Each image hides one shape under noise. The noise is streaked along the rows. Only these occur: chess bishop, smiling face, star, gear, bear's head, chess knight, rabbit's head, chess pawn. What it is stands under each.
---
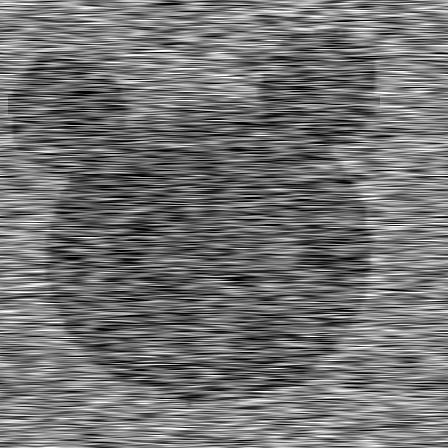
bear's head
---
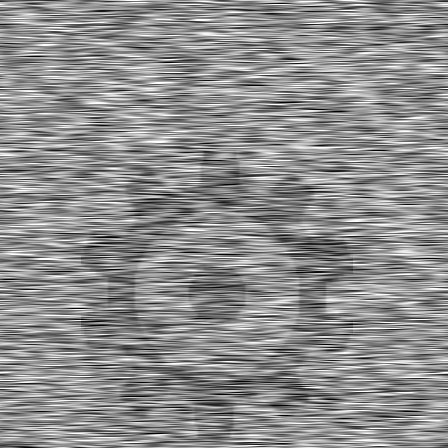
gear
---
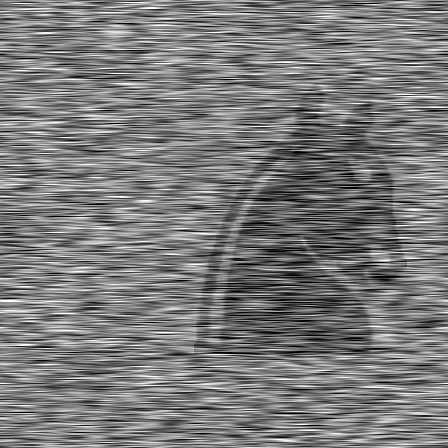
chess knight
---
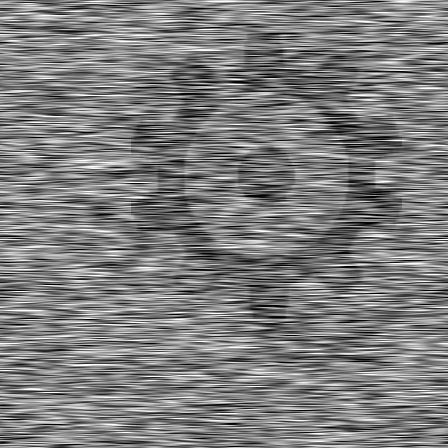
gear
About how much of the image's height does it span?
two thirds
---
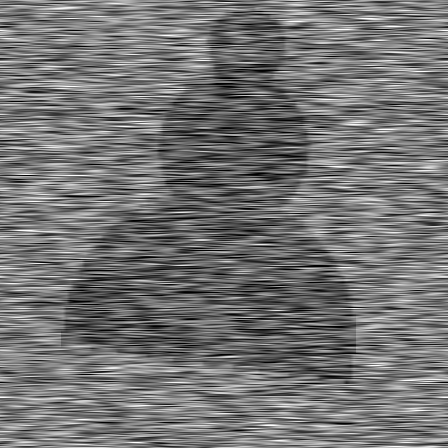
chess pawn
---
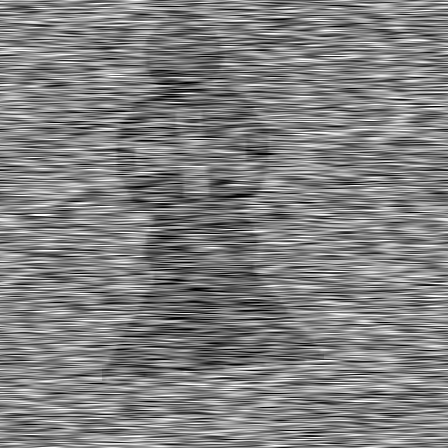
chess bishop
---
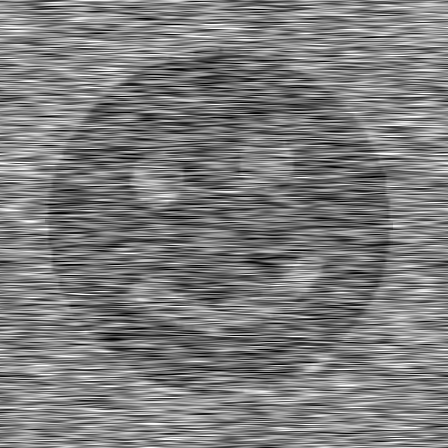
smiling face
